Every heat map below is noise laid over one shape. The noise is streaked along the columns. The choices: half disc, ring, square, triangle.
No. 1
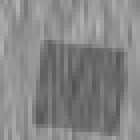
square
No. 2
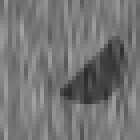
half disc
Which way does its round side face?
down and right
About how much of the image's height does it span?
half
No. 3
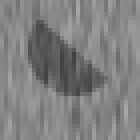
half disc
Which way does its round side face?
down and left
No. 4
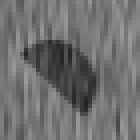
half disc
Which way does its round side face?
up and right
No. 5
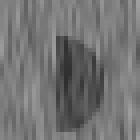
half disc
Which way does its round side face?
right
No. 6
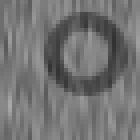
ring
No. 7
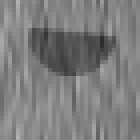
half disc
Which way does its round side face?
down
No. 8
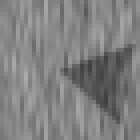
triangle
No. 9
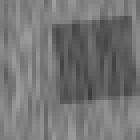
square
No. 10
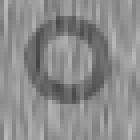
ring
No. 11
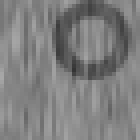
ring
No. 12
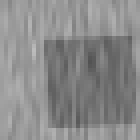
square
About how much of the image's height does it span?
two thirds
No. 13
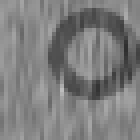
ring
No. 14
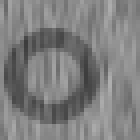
ring
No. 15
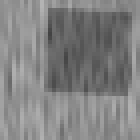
square
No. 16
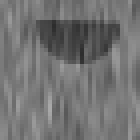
half disc
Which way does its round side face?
down
